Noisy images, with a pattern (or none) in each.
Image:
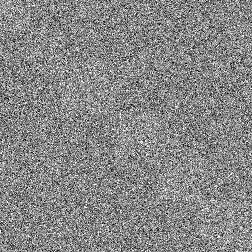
blocks along the diagonal
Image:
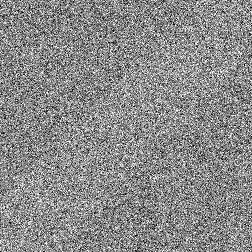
a diagonal band
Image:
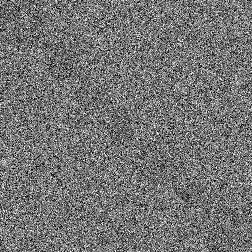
blocks along the diagonal
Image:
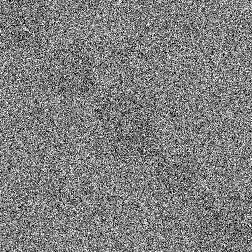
blocks along the diagonal
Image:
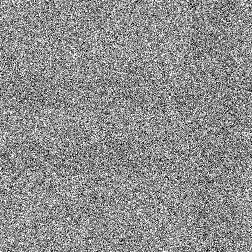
bands of rows crossing bands of columns
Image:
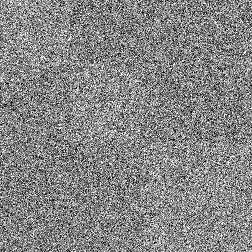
blocks along the diagonal
